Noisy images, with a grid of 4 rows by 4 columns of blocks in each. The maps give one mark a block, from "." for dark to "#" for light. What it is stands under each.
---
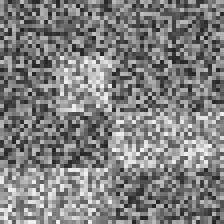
....
.#..
..##
##..
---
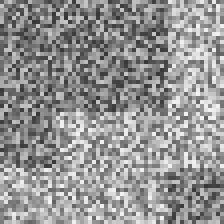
...#
...#
.###
###.
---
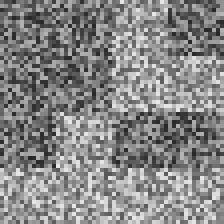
..#.
..##
.#..
####
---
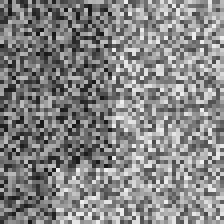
..##
..##
..##
.###
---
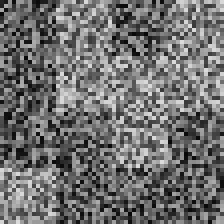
.#.#
.###
..#.
#...
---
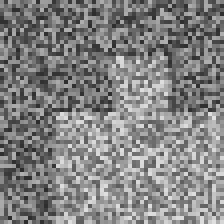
....
..#.
.###
.###
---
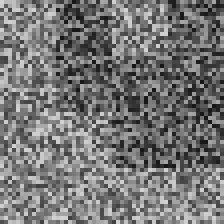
#.#.
#...
##..
####
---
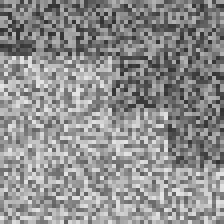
....
##..
###.
####
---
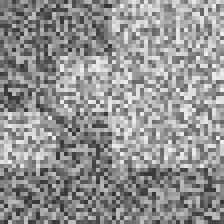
..##
.###
#.##
....
